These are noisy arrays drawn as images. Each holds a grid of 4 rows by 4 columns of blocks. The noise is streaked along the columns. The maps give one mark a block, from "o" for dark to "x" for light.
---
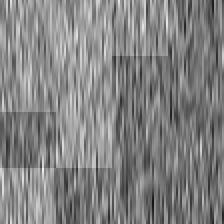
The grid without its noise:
x x x o
x x o o
o x o o
x o o o
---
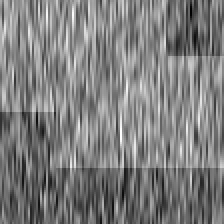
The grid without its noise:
x x x o
x x x x
o x x x
o o o o
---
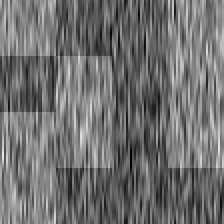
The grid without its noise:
x o o x
o x o x
x x o x
x o o o
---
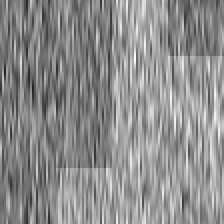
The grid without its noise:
o o x o
o o x x
o o x x
o x x x
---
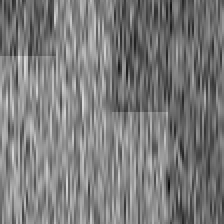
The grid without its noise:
o x o o
x x o o
x x x o
x x x o
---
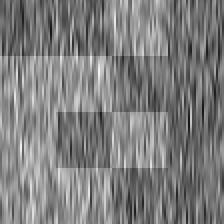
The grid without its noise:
o o x o
x x o o
x o x o
x x o o
